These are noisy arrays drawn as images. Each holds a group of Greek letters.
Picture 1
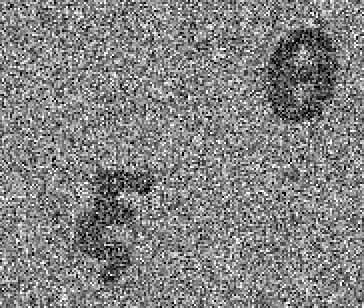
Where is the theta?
top right
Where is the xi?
bottom left
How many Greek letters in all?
2
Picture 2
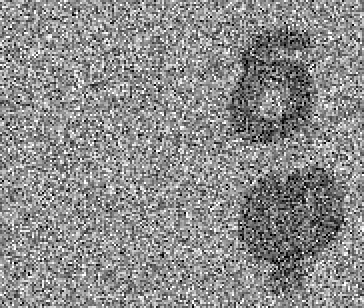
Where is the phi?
bottom right
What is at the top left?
nothing
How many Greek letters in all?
2
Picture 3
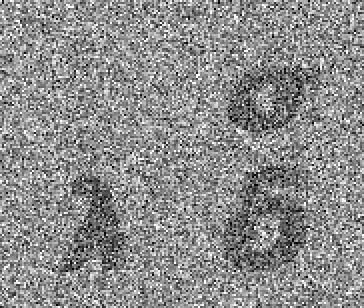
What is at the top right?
sigma
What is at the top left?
nothing
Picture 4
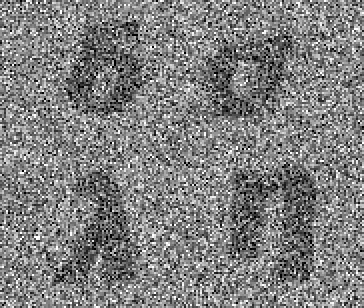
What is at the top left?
delta
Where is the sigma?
top right
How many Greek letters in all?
4
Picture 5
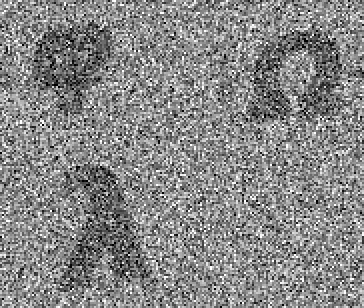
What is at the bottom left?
lambda
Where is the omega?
top right
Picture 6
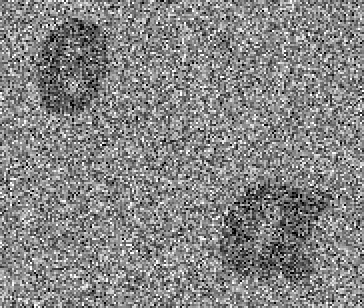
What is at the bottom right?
alpha
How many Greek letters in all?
2
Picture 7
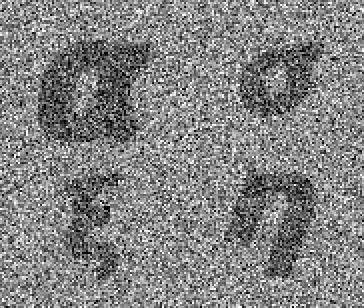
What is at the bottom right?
eta
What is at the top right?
sigma
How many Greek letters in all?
4
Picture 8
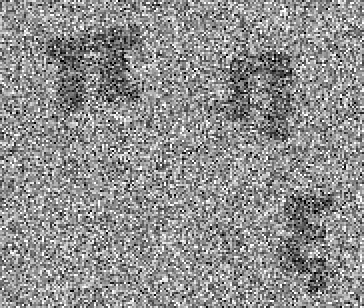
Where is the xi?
bottom right
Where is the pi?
top left
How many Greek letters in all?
3
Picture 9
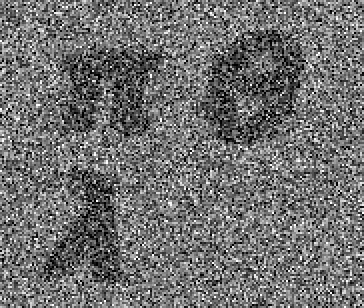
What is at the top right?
theta
